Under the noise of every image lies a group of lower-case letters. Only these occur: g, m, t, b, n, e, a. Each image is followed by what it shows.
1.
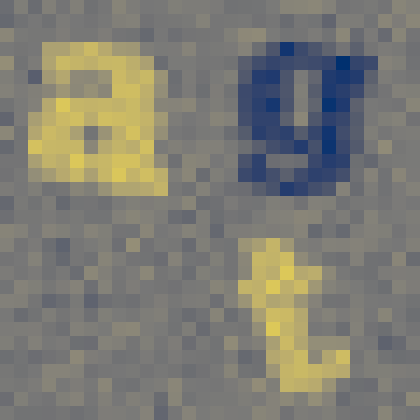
top left: light a; top right: dark g; bottom right: light t
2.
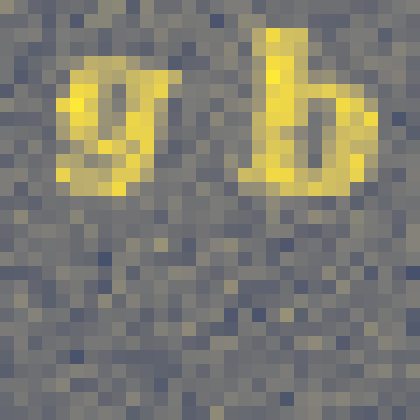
top left: light g; top right: light b
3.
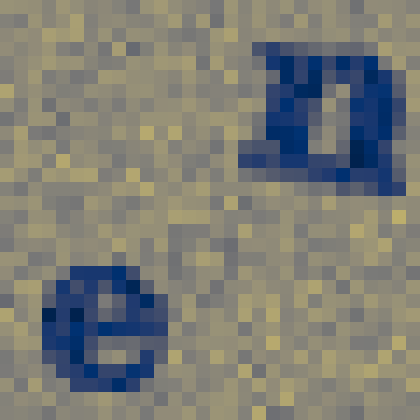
top right: dark n; bottom left: dark e
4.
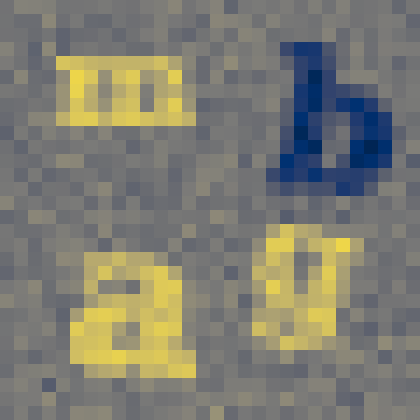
top left: light m; top right: dark b; bottom left: light a; bottom right: light g
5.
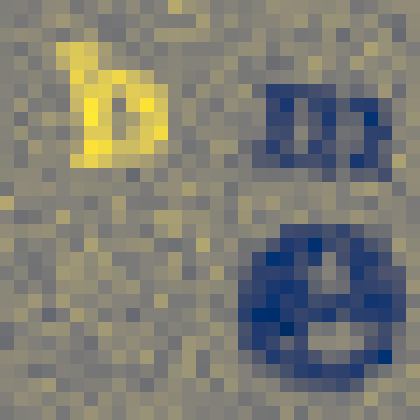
top left: light b; top right: dark m; bottom right: dark e
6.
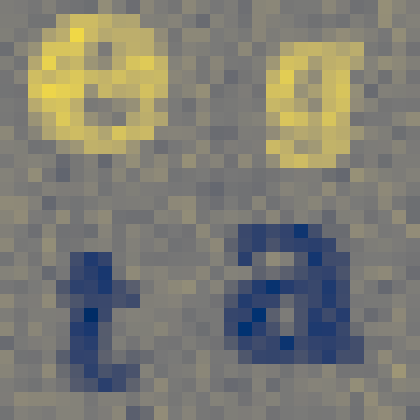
top left: light e; top right: light g; bottom left: dark t; bottom right: dark a
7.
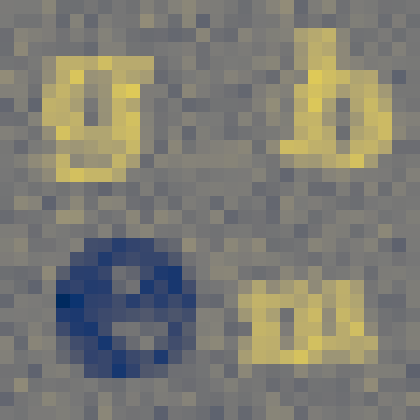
top left: light g; top right: light b; bottom left: dark e; bottom right: light m
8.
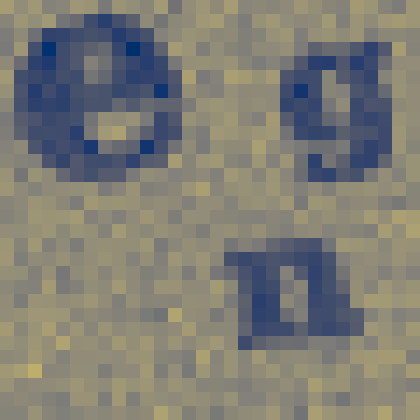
top left: dark e; top right: dark g; bottom right: dark n
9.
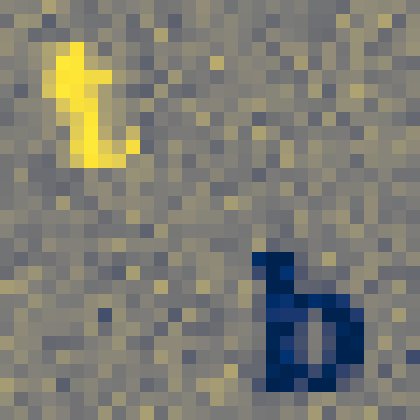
top left: light t; bottom right: dark b
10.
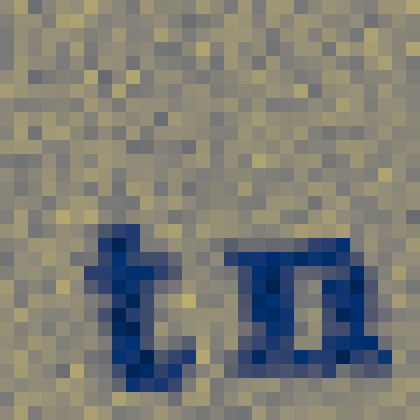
bottom left: dark t; bottom right: dark n
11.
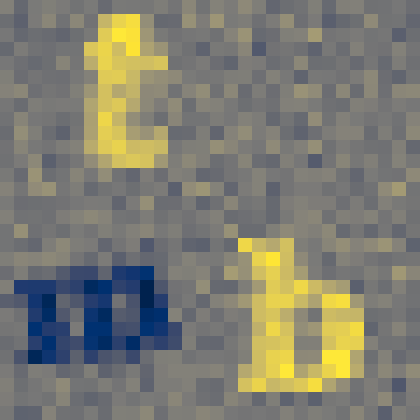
top left: light t; bottom left: dark m; bottom right: light b
